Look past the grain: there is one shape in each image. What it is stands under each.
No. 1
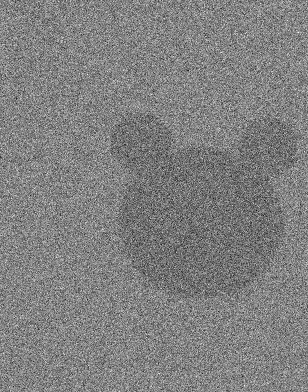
dark bear's head
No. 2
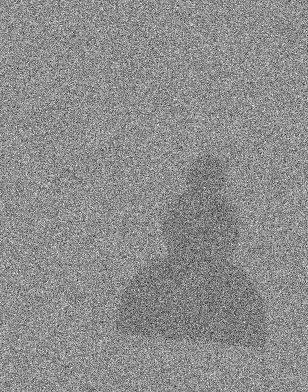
dark chess pawn
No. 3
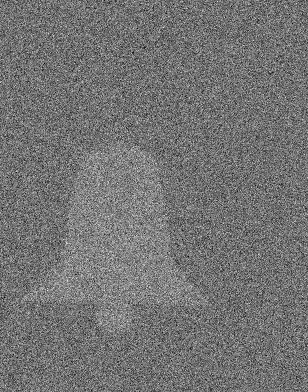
light bell
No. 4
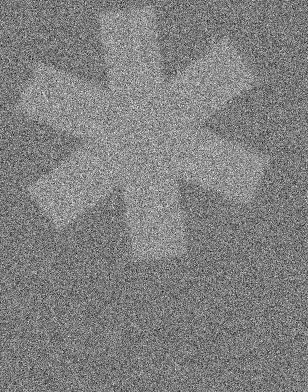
light asterisk
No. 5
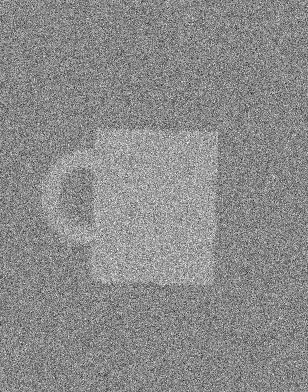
light cup
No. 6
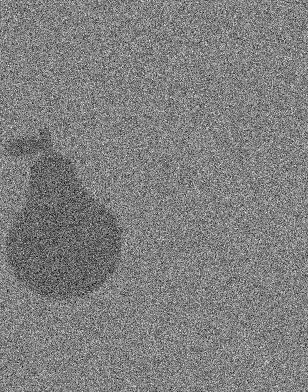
dark pear, middle left
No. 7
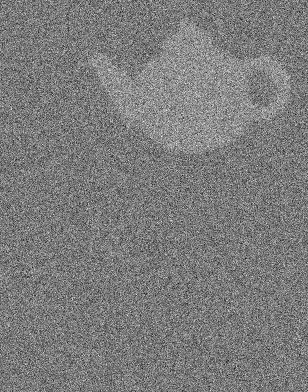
light teapot
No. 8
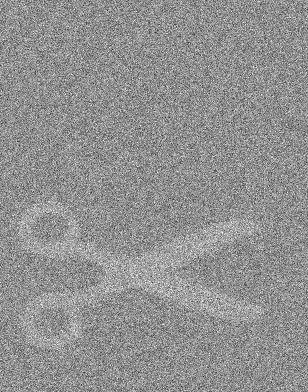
light pair of scissors
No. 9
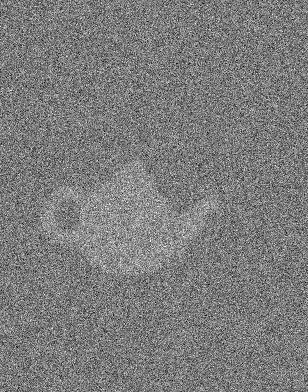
light teapot
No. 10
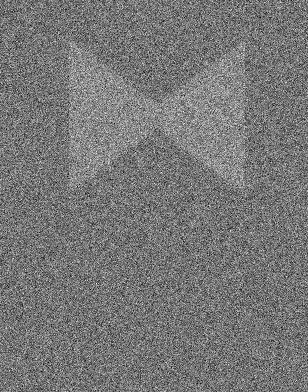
light bow tie
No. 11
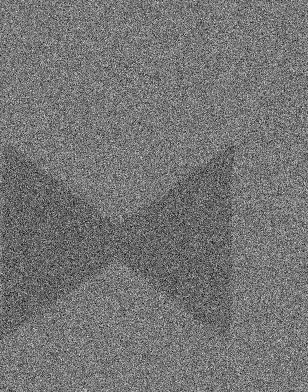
dark bow tie
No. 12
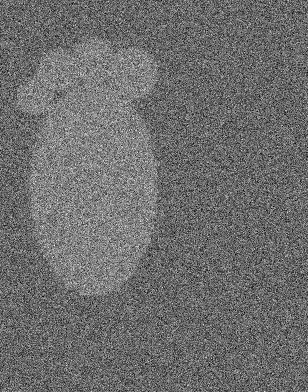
light footprint
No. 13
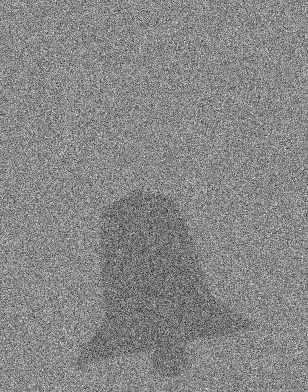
dark bell
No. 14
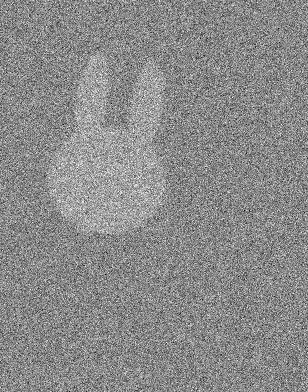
light rabbit's head
